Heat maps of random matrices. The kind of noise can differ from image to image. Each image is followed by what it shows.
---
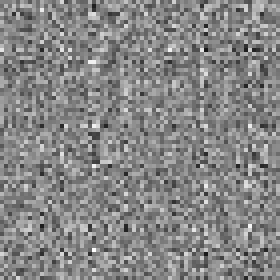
low rank plus noise
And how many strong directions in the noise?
three or four
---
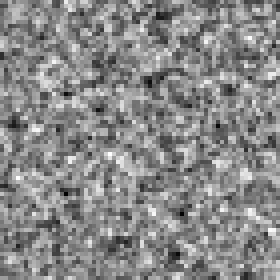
blotchy
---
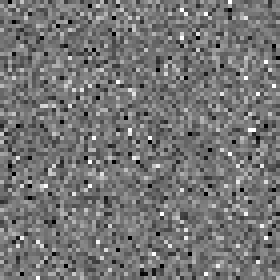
heavy tails
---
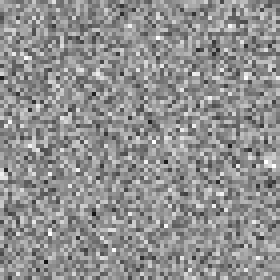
independent entries
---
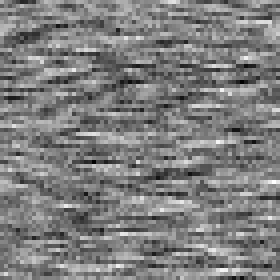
streaked along the rows
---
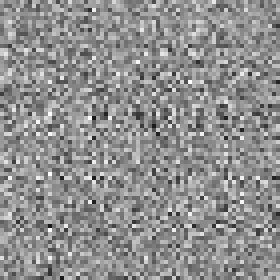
low rank plus noise
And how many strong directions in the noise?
five to eight
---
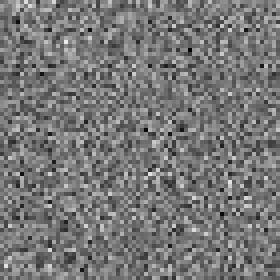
low rank plus noise
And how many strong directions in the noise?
three or four
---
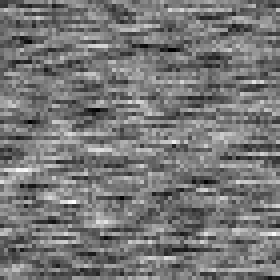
streaked along the rows
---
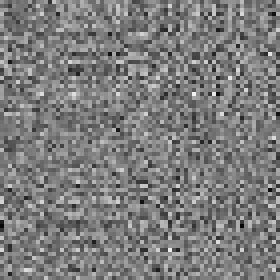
low rank plus noise
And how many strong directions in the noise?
one
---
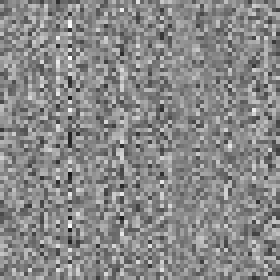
columns of uneven size
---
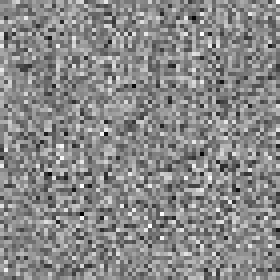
low rank plus noise
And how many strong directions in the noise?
five to eight
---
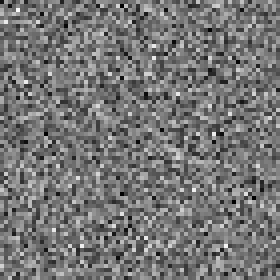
independent entries
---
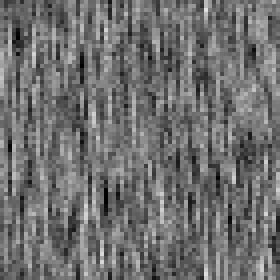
streaked along the columns
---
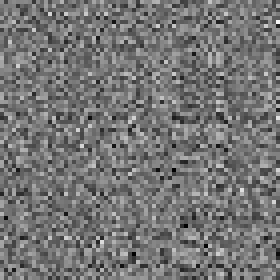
low rank plus noise
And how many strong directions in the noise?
two
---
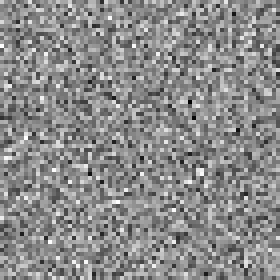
independent entries
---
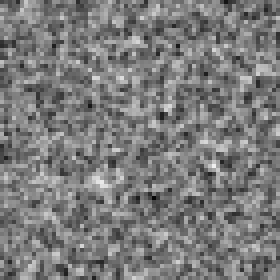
blotchy
